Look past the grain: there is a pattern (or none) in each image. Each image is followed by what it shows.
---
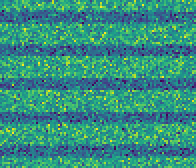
horizontal stripes
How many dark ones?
5
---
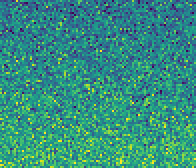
a smooth slope
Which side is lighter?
bottom
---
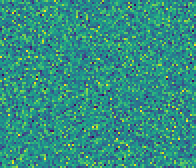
only noise
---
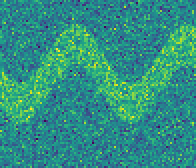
a wavy band
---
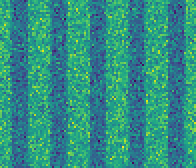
vertical stripes
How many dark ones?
5
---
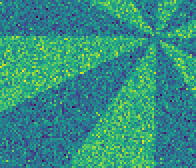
spokes from one point
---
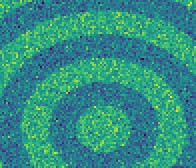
rings round one point
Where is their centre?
bottom middle
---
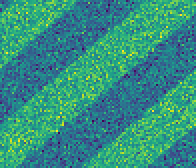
diagonal stripes
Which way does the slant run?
bottom left to top right
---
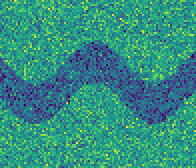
a wavy band
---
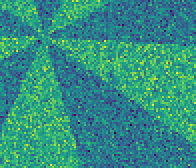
spokes from one point
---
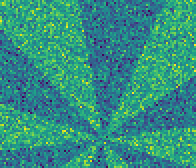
spokes from one point
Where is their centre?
bottom middle
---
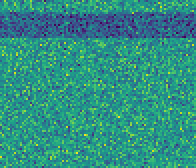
one horizontal stripe
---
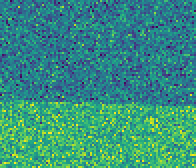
a sharp edge
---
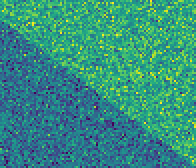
a sharp edge
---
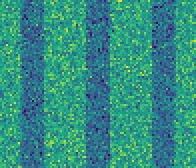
vertical stripes
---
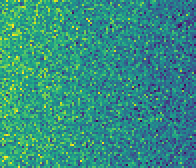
a smooth slope
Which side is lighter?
left
